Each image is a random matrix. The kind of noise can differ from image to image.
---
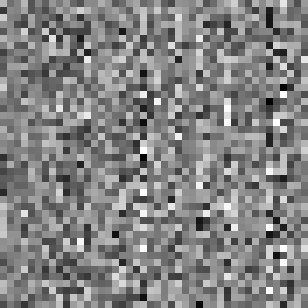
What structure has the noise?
columns of uneven size
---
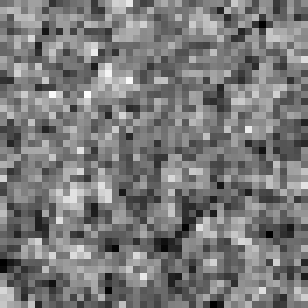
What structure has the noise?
blotchy
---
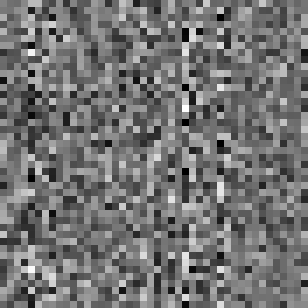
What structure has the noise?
columns of uneven size
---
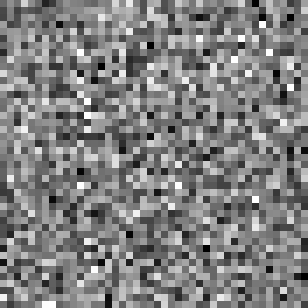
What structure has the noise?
independent entries
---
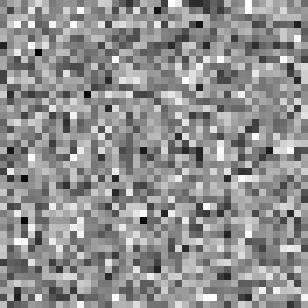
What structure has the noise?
low rank plus noise
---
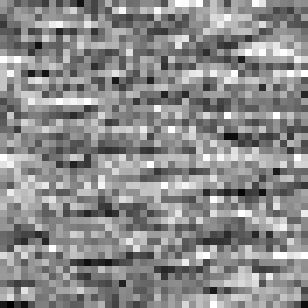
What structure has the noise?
streaked along the rows
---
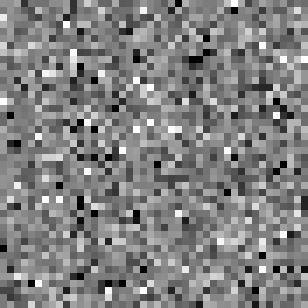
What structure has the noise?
heavy tails
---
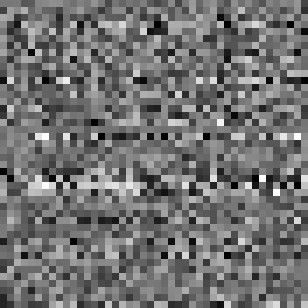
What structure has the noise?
rows of uneven size
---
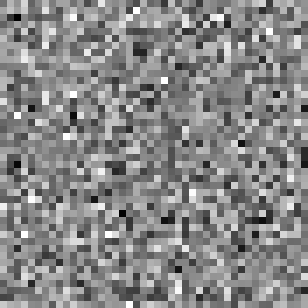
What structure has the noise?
independent entries
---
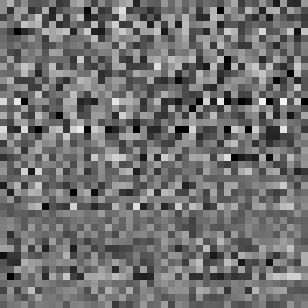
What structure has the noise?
rows of uneven size
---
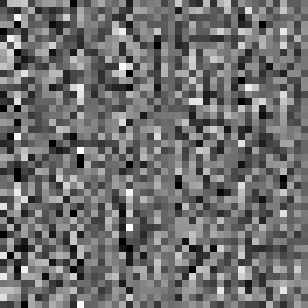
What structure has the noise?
columns of uneven size
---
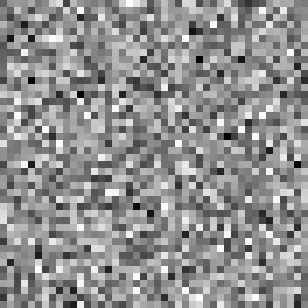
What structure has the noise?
independent entries
